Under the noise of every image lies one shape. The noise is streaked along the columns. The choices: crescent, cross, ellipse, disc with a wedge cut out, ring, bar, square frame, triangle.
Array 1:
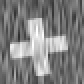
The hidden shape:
cross
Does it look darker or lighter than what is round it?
lighter
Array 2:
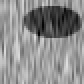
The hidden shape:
ellipse
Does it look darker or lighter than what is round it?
darker
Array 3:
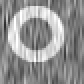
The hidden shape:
ring
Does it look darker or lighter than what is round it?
lighter
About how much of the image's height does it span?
two thirds
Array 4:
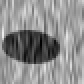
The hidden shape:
ellipse
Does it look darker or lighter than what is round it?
darker
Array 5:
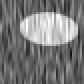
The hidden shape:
ellipse
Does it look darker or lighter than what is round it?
lighter
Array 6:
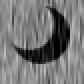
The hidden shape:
crescent
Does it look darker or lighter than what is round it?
darker
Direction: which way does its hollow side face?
up and left
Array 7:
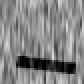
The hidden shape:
bar
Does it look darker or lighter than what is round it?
darker
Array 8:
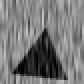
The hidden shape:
triangle
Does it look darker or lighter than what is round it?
darker
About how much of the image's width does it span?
two thirds
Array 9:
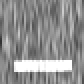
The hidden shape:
bar
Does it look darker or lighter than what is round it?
lighter
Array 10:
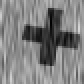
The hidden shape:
cross
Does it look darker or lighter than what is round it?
darker
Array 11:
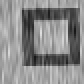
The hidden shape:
square frame
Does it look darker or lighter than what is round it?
darker
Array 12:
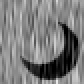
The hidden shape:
crescent
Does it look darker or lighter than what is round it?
darker
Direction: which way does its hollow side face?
up and left
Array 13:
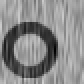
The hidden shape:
ring
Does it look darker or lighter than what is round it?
darker
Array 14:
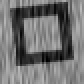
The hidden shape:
square frame
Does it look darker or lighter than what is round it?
darker
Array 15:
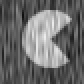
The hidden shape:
disc with a wedge cut out
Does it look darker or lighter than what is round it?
lighter
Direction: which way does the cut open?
right
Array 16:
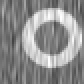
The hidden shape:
ring
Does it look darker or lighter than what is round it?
lighter
